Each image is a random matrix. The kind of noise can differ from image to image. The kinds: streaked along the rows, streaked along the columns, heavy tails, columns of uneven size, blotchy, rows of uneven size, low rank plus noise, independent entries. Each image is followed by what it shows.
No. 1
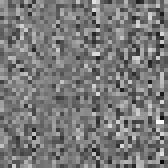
columns of uneven size
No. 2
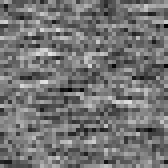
streaked along the rows
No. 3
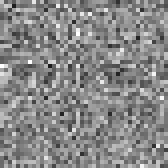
low rank plus noise
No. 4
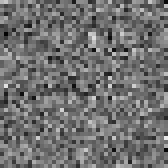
low rank plus noise
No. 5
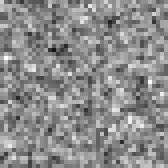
blotchy
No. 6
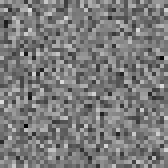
independent entries
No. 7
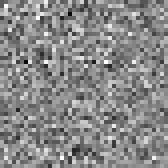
low rank plus noise
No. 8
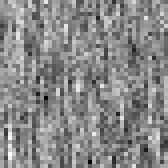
streaked along the columns
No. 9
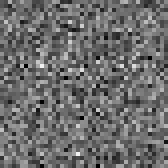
low rank plus noise
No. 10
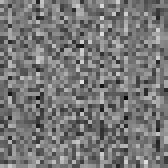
columns of uneven size
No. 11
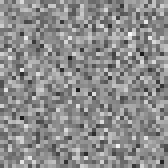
independent entries
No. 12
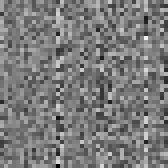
columns of uneven size
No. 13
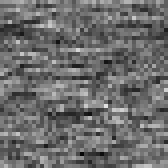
streaked along the rows
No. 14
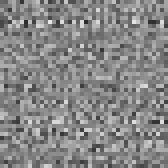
rows of uneven size
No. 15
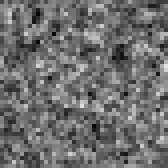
blotchy
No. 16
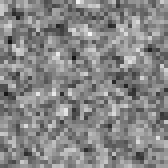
blotchy
